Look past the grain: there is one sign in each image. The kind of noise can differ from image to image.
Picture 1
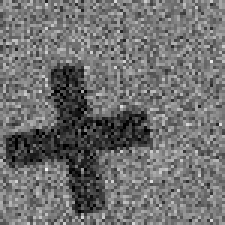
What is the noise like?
low rank plus noise
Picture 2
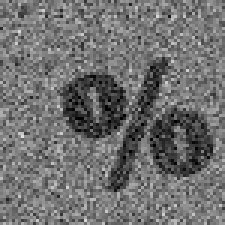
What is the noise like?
low rank plus noise
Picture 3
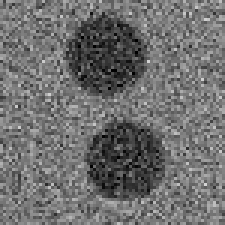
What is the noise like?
low rank plus noise
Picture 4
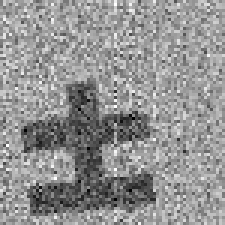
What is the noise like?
columns of uneven size
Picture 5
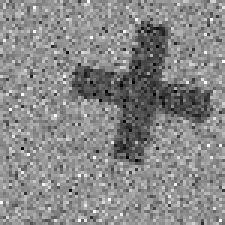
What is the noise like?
heavy tails
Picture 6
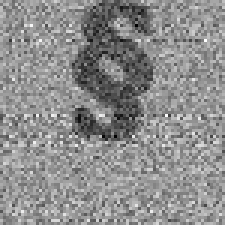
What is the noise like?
rows of uneven size
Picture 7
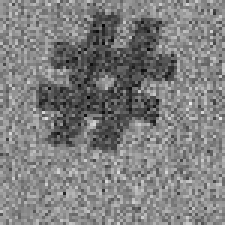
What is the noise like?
low rank plus noise
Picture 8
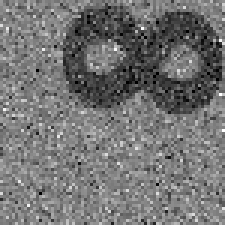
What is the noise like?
heavy tails
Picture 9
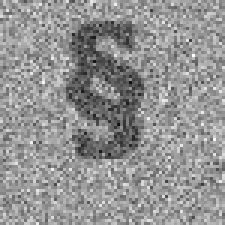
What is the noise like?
independent entries
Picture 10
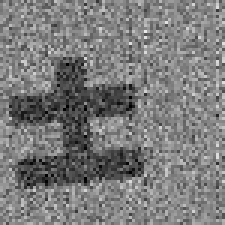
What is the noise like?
columns of uneven size
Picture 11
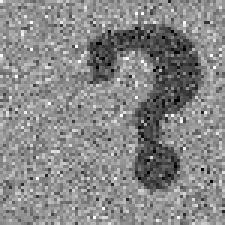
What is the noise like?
heavy tails
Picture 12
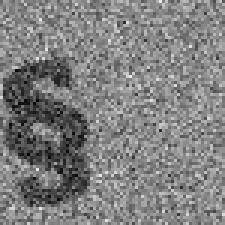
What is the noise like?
independent entries
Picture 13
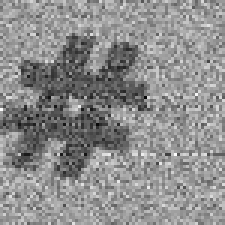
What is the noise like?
rows of uneven size
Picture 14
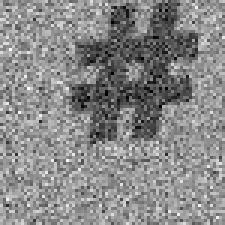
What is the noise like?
low rank plus noise
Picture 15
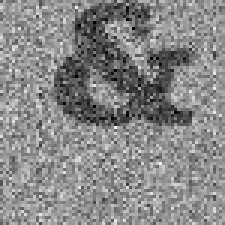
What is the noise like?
columns of uneven size
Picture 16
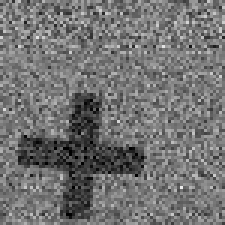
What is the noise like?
rows of uneven size
